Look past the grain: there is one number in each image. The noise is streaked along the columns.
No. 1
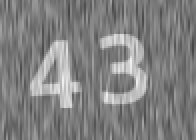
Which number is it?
43
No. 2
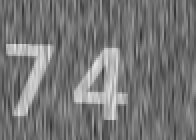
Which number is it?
74
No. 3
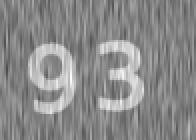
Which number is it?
93
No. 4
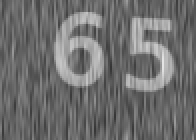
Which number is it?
65
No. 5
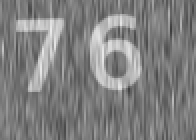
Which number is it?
76
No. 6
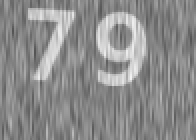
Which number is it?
79
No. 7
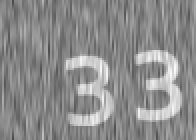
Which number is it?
33
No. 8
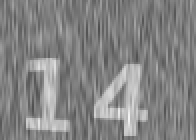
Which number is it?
14
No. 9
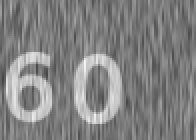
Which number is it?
60
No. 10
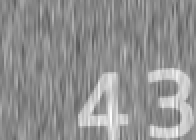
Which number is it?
43
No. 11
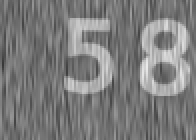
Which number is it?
58
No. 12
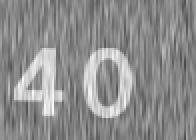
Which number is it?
40
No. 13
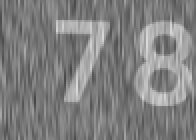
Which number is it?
78
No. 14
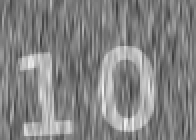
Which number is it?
10
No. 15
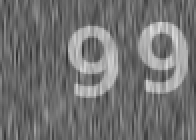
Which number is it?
99
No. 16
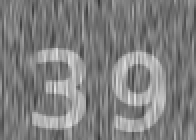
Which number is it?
39
